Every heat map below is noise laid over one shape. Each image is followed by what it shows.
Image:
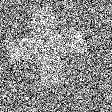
cross
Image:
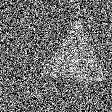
triangle
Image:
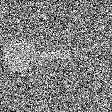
lollipop
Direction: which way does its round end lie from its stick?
left
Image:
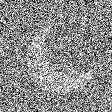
crescent
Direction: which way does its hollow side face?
up and right
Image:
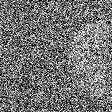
half disc
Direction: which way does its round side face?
left
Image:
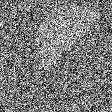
half disc
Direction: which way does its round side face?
up and left
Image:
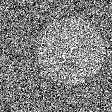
disc
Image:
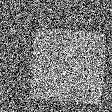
square
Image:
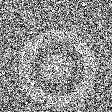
bullseye
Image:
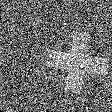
cross
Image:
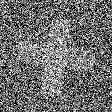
cross
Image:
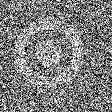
bullseye
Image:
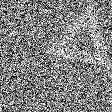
triangle frame
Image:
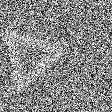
triangle frame
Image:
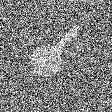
lollipop
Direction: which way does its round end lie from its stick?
down and left
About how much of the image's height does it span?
half
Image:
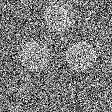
three dots
